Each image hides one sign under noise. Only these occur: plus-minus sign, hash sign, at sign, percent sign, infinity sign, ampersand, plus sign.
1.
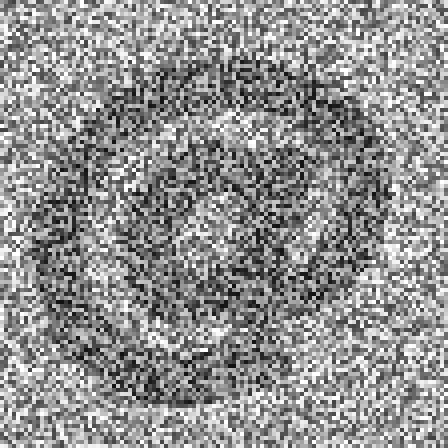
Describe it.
dark at sign
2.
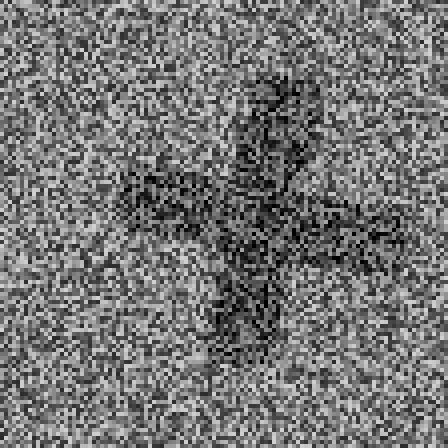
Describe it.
dark plus sign
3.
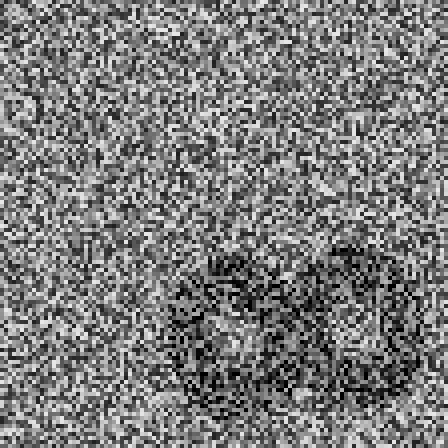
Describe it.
dark infinity sign
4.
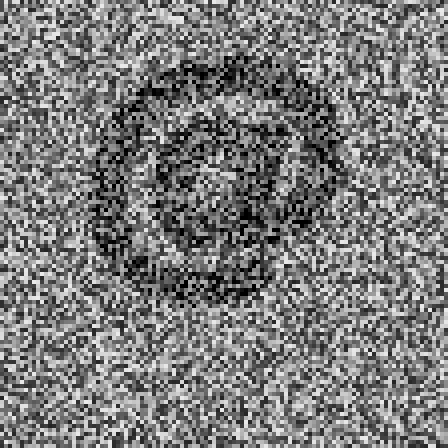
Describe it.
dark at sign
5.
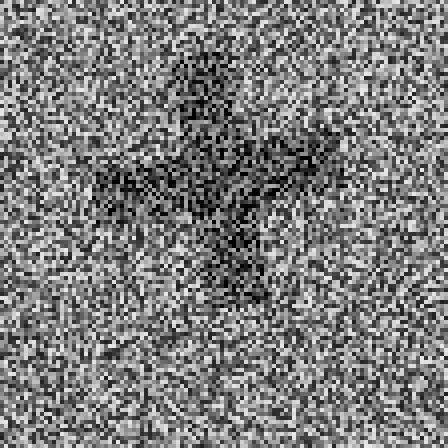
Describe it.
dark plus sign
